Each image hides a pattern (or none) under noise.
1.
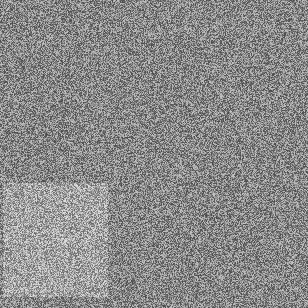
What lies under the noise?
one block
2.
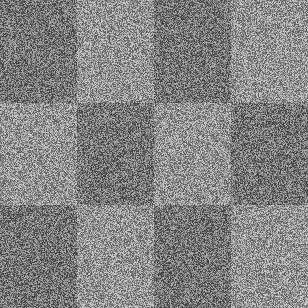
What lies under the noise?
a checkerboard
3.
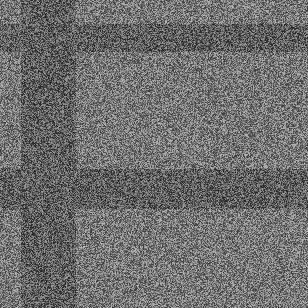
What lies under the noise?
bands of rows crossing bands of columns
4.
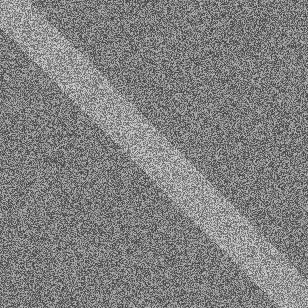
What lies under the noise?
a diagonal band
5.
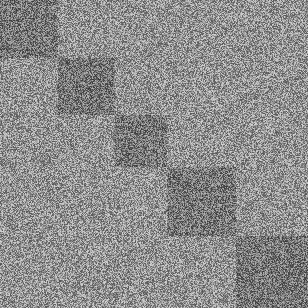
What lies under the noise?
blocks along the diagonal
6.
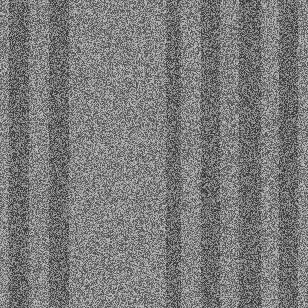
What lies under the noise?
bands of columns
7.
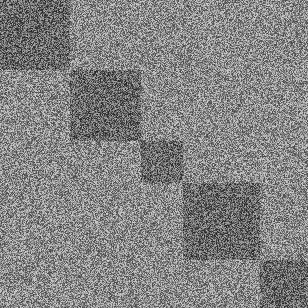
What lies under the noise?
blocks along the diagonal
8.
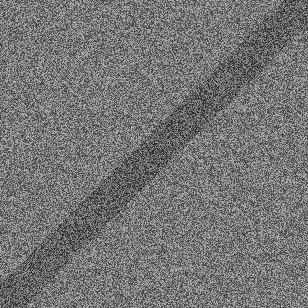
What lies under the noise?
a diagonal band
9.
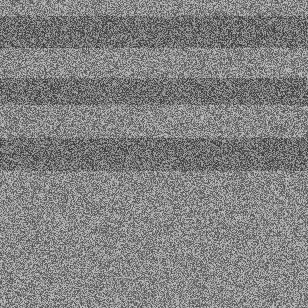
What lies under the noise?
bands of rows
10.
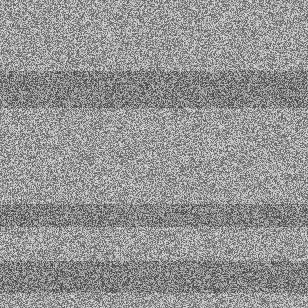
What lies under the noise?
bands of rows
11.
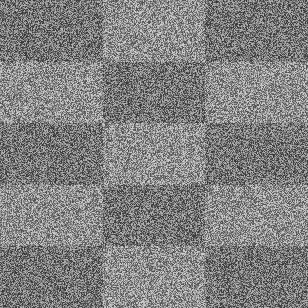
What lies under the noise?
a checkerboard
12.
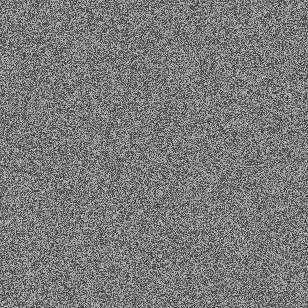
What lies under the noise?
only noise
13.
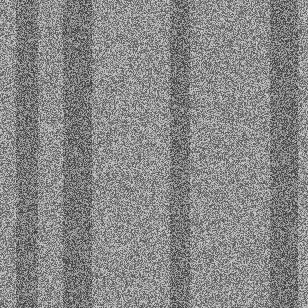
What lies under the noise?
bands of columns
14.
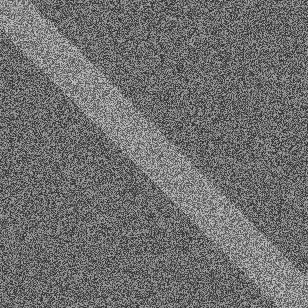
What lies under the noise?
a diagonal band
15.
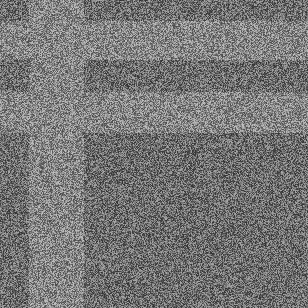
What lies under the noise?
bands of rows crossing bands of columns
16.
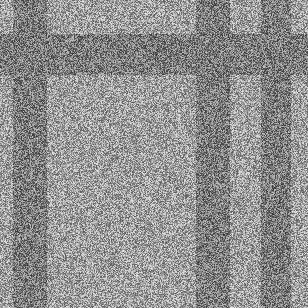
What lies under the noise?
bands of rows crossing bands of columns
